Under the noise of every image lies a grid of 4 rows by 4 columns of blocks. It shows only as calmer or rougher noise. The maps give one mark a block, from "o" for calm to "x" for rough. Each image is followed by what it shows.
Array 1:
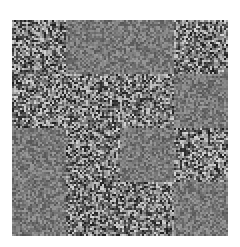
xoox
xxxo
oxox
oxxo
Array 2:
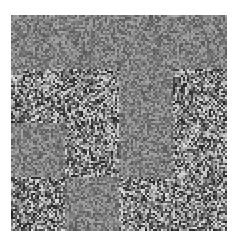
oooo
xxox
oxox
xoxx
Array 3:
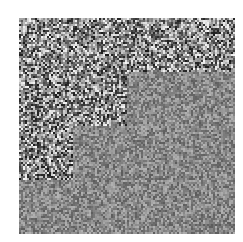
xxxx
xxoo
xooo
oooo
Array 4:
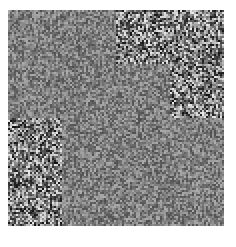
ooxx
ooox
xooo
xooo
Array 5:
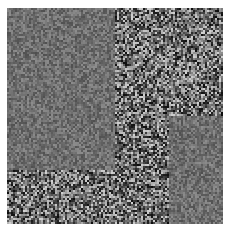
ooxx
ooxx
ooxo
xxxo
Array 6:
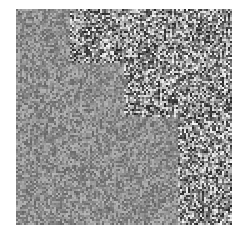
oxxx
ooxx
ooox
ooox
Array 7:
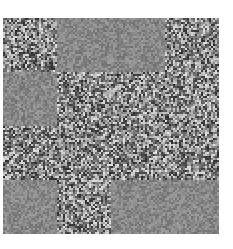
xoox
oxxx
xxxx
oxoo
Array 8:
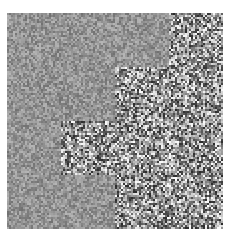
ooox
ooxx
oxxx
ooxx
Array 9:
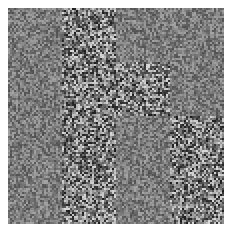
oxoo
oxxo
oxox
oxox
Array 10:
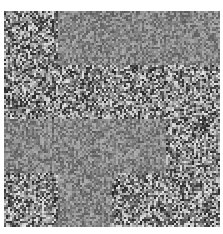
xooo
xxxx
ooox
xoxx
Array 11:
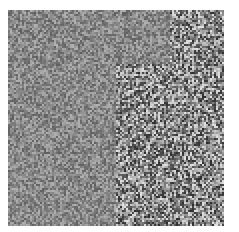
ooox
ooxx
ooxx
ooxx
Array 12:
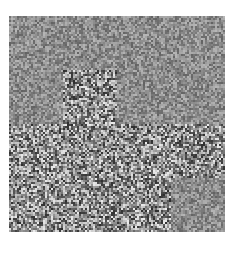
oooo
oxoo
xxxx
xxxo
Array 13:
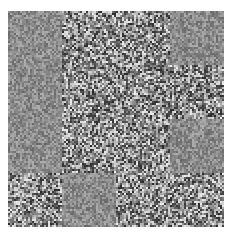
oxxo
oxxx
oxxo
xoxx
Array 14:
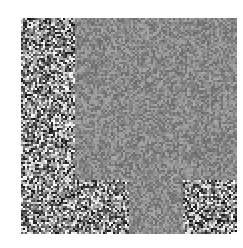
xooo
xooo
xooo
xxox
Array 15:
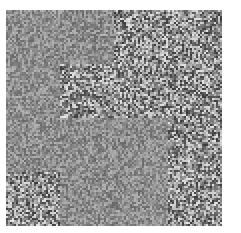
ooxx
oxxx
ooox
xoox
